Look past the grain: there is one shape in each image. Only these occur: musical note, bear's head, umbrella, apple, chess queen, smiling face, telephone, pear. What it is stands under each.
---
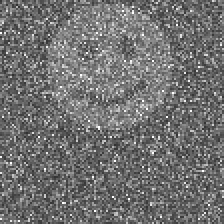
smiling face
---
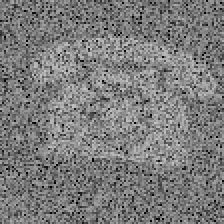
telephone
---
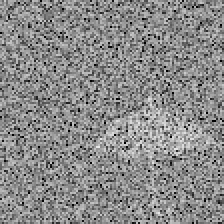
umbrella
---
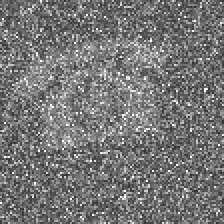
telephone
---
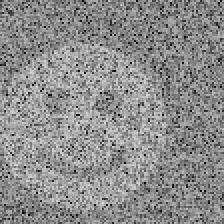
smiling face
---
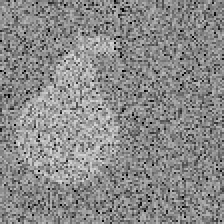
pear
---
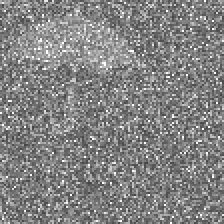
umbrella
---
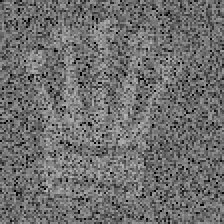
chess queen
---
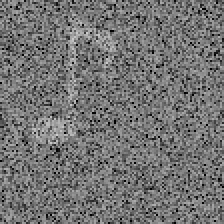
musical note
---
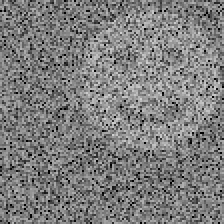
smiling face
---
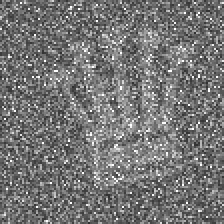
chess queen
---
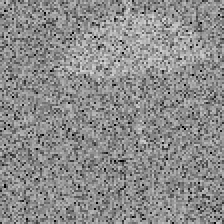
umbrella
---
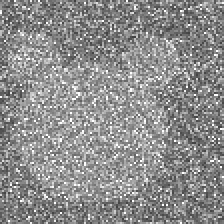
bear's head
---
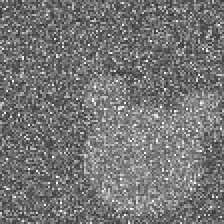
bear's head
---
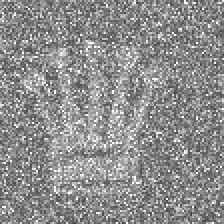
chess queen
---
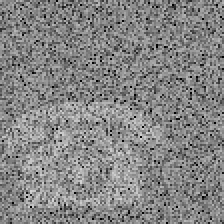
telephone
